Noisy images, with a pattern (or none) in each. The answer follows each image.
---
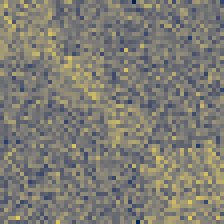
blocks along the diagonal
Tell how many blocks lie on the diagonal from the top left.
4
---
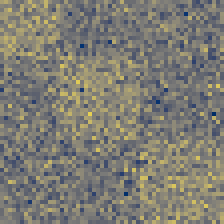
blocks along the diagonal
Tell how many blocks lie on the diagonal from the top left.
3
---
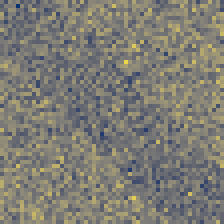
a diagonal band
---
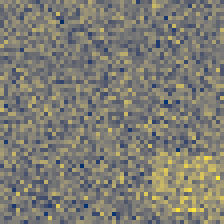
one block
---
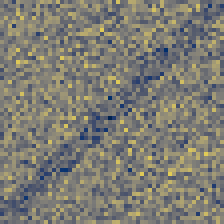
a diagonal band
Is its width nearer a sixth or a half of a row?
a sixth
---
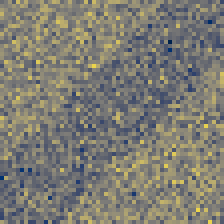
a diagonal band
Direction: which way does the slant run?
bottom left to top right
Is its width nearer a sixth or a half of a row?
a half
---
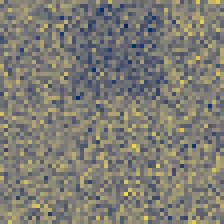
one block
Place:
top middle
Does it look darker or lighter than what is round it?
darker
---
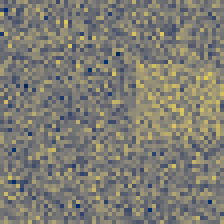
one block
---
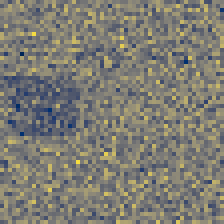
one block
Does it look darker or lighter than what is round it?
darker
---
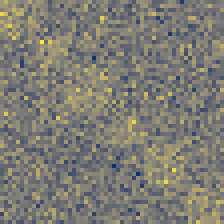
blocks along the diagonal
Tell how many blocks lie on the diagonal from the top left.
6
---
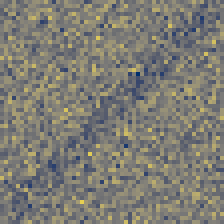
a diagonal band
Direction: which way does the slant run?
bottom left to top right
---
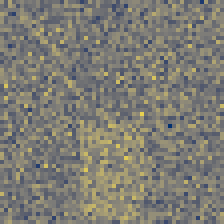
one block
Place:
bottom middle
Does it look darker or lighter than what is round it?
lighter
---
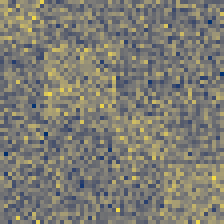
blocks along the diagonal
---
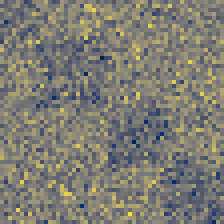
blocks along the diagonal
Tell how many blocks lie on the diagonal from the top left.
4
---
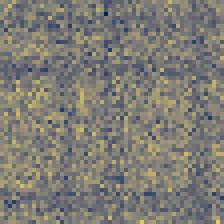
bands of rows crossing bands of columns
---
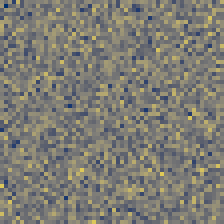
only noise
